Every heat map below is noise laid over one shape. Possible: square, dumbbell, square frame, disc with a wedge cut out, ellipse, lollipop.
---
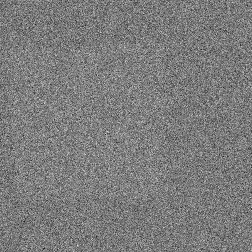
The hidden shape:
square
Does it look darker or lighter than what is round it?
lighter
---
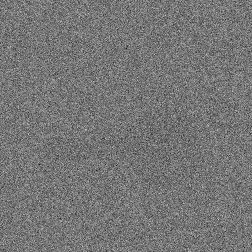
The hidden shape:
lollipop
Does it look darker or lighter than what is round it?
darker
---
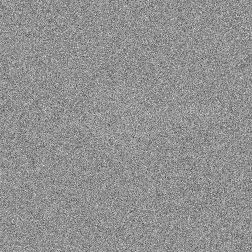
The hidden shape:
lollipop
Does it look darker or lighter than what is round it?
lighter
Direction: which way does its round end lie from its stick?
left
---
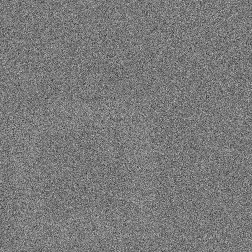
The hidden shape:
square frame
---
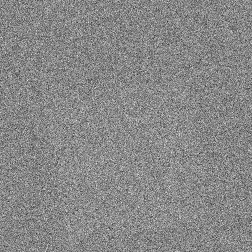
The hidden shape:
square
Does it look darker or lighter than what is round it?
lighter
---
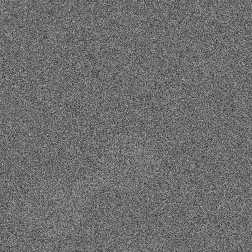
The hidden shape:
dumbbell
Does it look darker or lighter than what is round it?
lighter
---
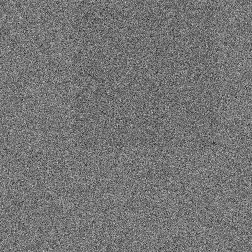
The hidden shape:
square
